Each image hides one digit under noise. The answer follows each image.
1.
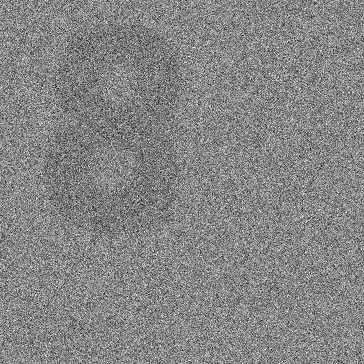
8
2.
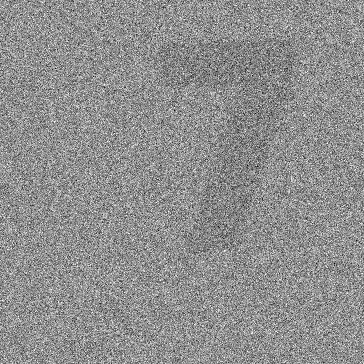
7
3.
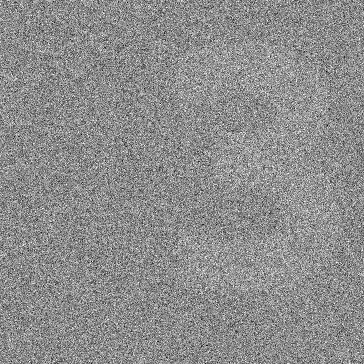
3
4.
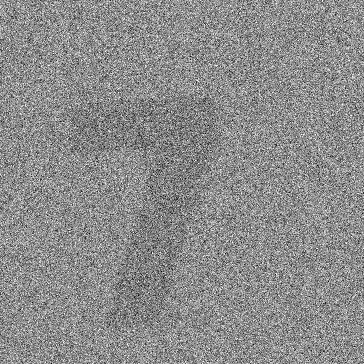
7
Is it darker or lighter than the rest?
darker
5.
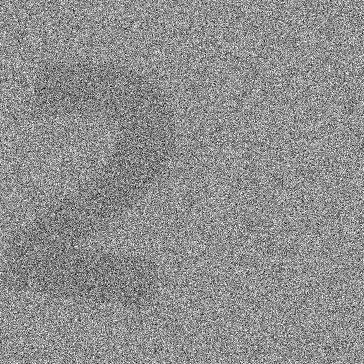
2
